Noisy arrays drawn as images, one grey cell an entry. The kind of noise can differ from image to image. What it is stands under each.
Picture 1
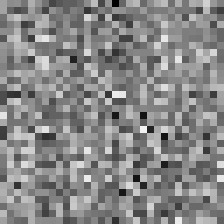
low rank plus noise
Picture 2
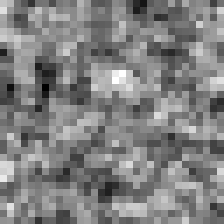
blotchy
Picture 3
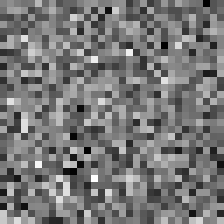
independent entries
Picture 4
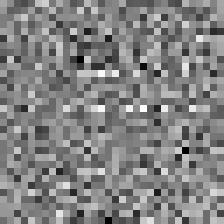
low rank plus noise
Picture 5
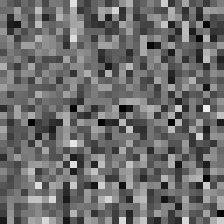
low rank plus noise
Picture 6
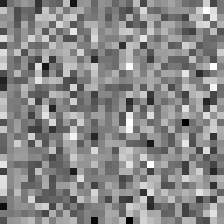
columns of uneven size
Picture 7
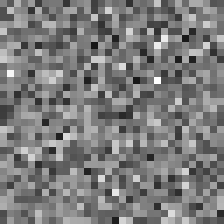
independent entries
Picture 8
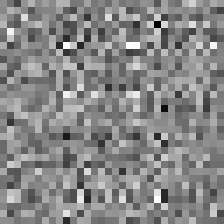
low rank plus noise
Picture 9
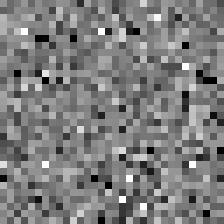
heavy tails
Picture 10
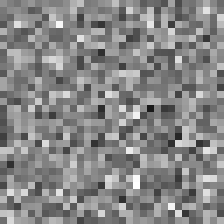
low rank plus noise
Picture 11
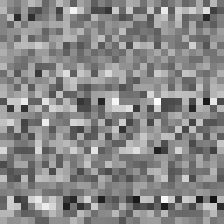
rows of uneven size
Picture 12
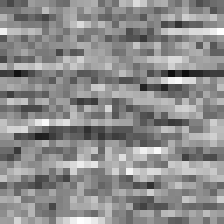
streaked along the rows
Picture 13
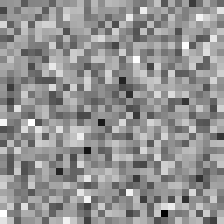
independent entries
